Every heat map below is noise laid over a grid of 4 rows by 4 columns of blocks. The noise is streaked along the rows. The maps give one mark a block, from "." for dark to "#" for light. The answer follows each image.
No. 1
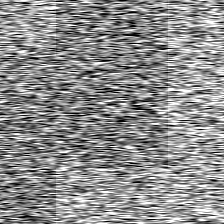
#..#
...#
...#
.###
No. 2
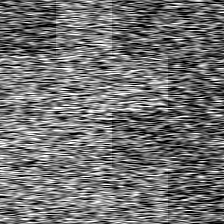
.#..
###.
##..
###.
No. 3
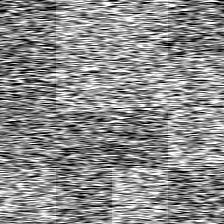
.##.
.###
...#
#.#.
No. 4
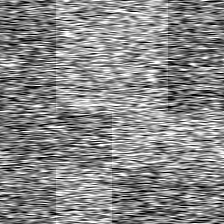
.##.
.##.
..##
.#..
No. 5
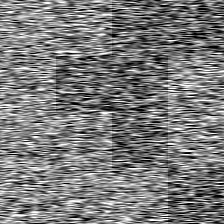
##..
#..#
##.#
###.
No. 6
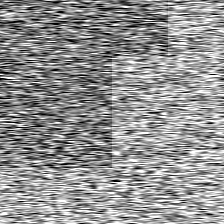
...#
..##
..##
####
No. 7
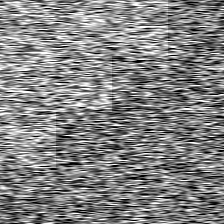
###.
##..
#...
....
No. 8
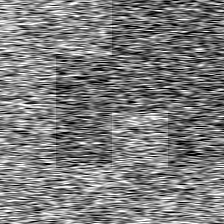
##..
#...
#.#.
####
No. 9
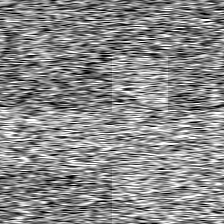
....
..#.
####
..##
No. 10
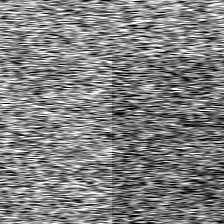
####
##..
##..
##..
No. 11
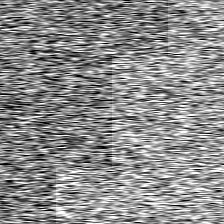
...#
..##
..##
.###
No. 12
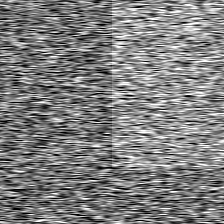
..##
..##
..##
....
